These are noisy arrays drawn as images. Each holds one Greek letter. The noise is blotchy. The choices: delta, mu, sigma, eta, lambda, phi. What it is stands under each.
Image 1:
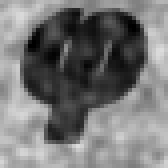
phi
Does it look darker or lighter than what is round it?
darker
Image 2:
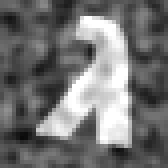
lambda
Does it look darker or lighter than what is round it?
lighter
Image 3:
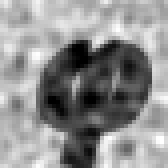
phi
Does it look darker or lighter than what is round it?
darker
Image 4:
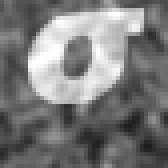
sigma
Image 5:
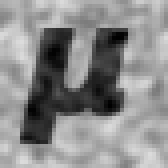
mu
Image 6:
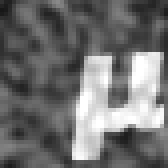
mu
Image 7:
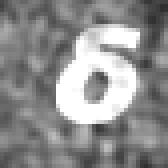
delta
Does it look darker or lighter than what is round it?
lighter
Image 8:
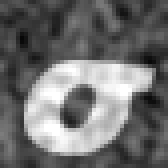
sigma
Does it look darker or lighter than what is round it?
lighter
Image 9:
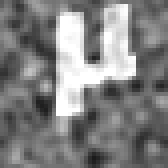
mu
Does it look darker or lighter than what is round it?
lighter
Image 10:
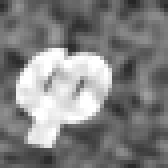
phi
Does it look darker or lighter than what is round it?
lighter
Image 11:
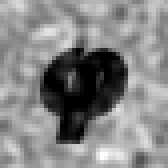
phi
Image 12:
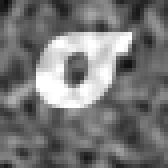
sigma
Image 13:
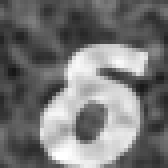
delta
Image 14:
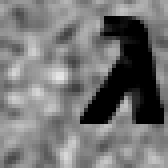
lambda
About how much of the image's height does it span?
two thirds
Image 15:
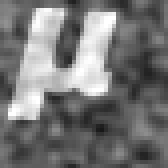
mu
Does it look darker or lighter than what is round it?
lighter
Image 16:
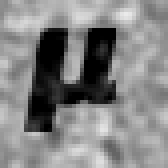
mu
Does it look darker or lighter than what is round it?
darker
